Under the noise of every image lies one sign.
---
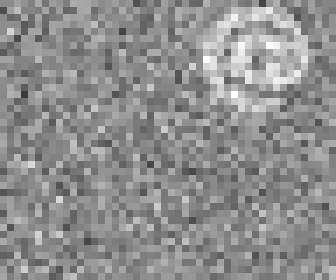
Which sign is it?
at sign
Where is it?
top right
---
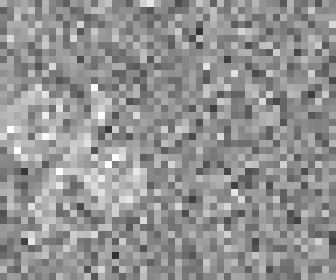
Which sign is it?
percent sign
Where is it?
middle left
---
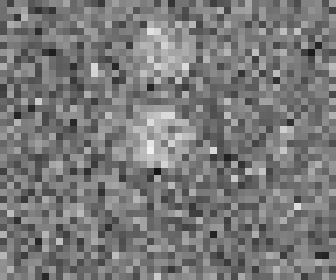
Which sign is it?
colon
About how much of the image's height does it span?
half
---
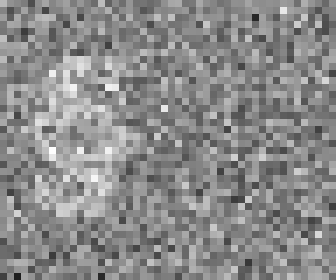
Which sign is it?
section sign
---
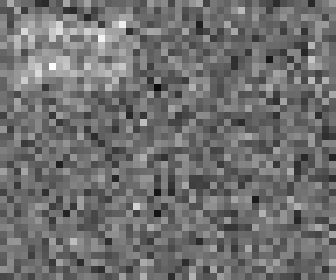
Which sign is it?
approximately sign
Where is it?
top left
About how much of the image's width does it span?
a third
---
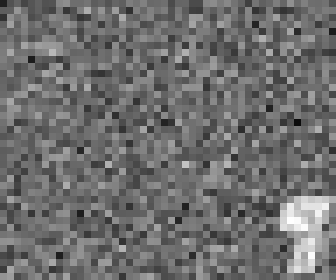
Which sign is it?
pilcrow
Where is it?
bottom right
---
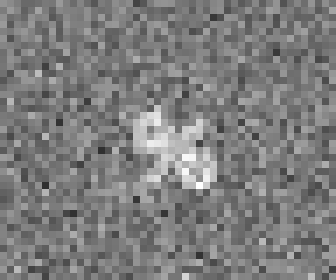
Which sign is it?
percent sign
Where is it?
centre
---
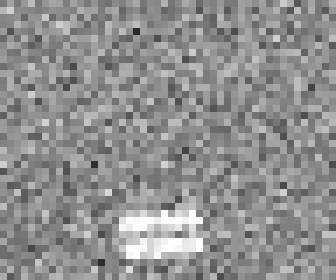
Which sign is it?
equals sign
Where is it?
bottom middle
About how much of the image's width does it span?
a quarter
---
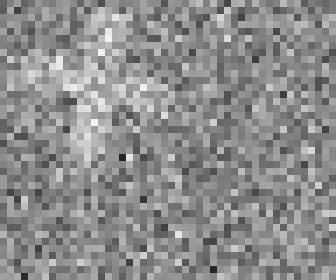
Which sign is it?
plus sign
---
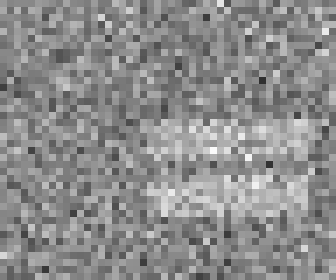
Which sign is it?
equals sign
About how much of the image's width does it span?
half
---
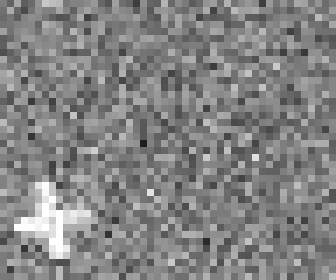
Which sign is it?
plus sign
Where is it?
bottom left
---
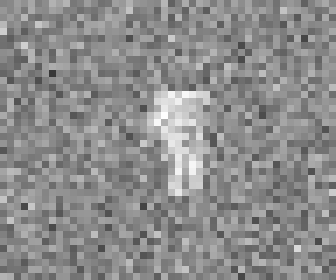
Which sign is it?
pilcrow
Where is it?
centre
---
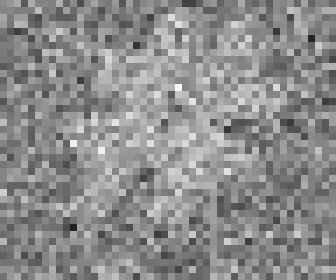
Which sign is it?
hash sign
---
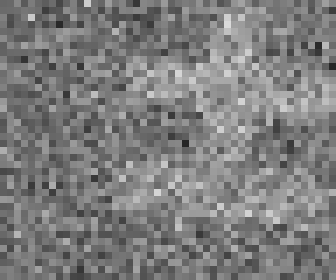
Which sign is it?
plus-minus sign
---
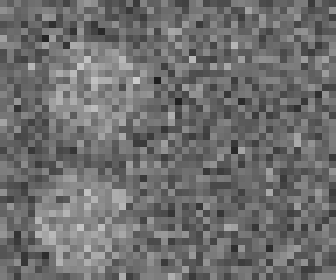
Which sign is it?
colon
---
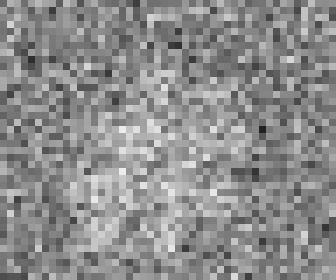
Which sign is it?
hash sign
